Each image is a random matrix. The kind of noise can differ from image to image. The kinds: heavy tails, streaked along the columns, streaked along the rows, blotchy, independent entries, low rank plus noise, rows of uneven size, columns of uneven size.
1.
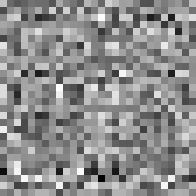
low rank plus noise
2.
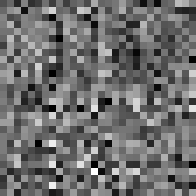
low rank plus noise
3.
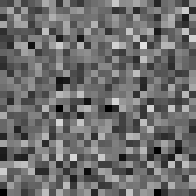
low rank plus noise
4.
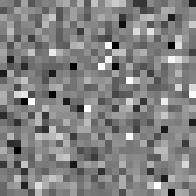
heavy tails
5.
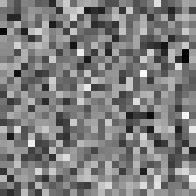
independent entries
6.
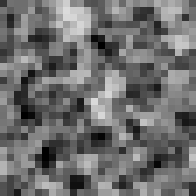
blotchy
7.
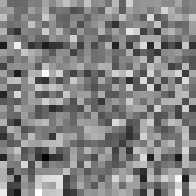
low rank plus noise
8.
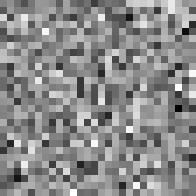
independent entries
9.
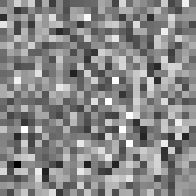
independent entries
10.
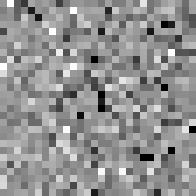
heavy tails
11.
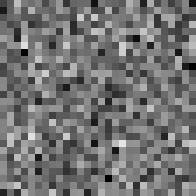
independent entries
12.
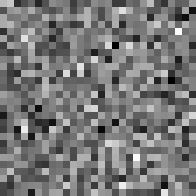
independent entries
